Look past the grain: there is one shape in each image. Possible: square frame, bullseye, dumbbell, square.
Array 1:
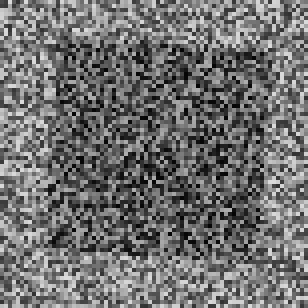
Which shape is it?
square
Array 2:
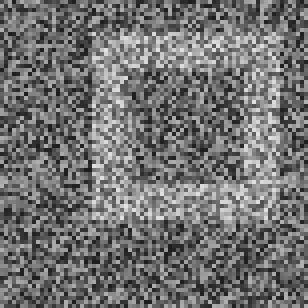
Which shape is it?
square frame
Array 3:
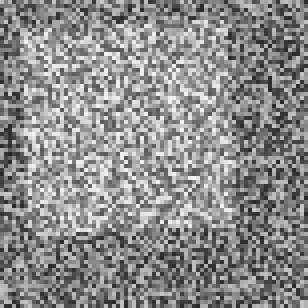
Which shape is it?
square
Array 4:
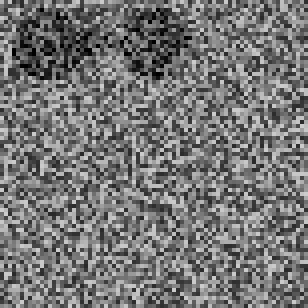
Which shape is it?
dumbbell
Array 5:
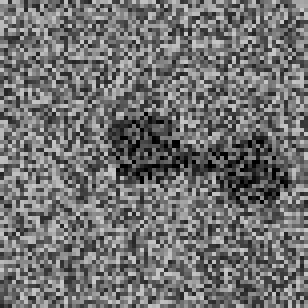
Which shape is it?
dumbbell
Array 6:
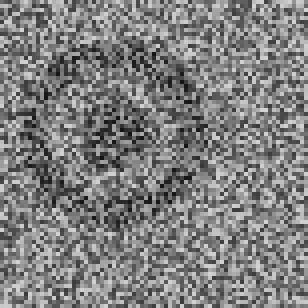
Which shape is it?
bullseye
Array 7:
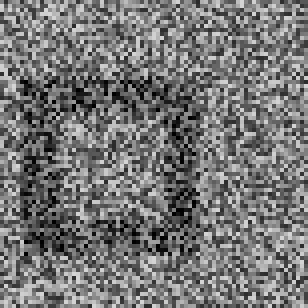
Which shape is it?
square frame
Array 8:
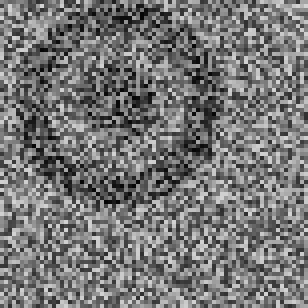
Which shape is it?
bullseye
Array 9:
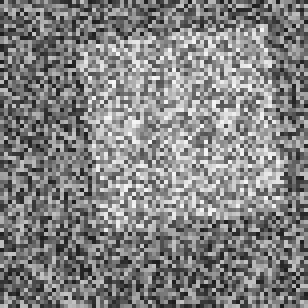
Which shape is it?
square
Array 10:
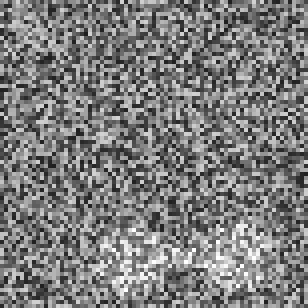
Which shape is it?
dumbbell
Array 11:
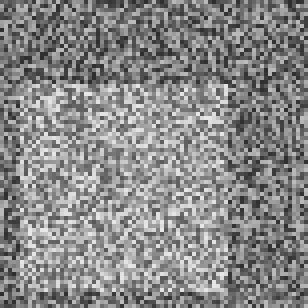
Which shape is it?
square
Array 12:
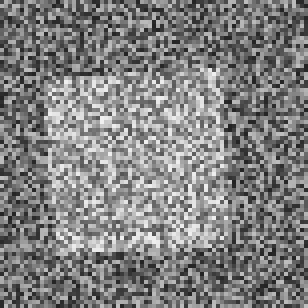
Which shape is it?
square
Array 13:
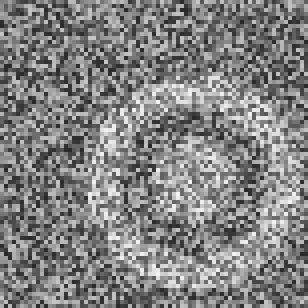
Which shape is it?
bullseye
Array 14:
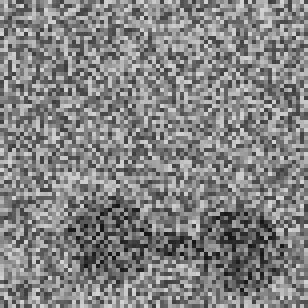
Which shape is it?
dumbbell
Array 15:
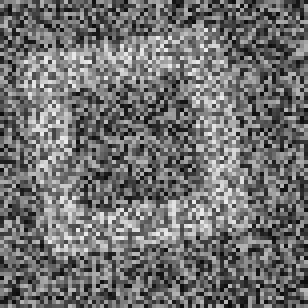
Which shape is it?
square frame
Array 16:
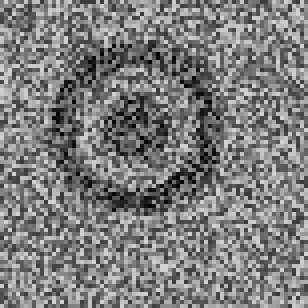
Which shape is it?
bullseye
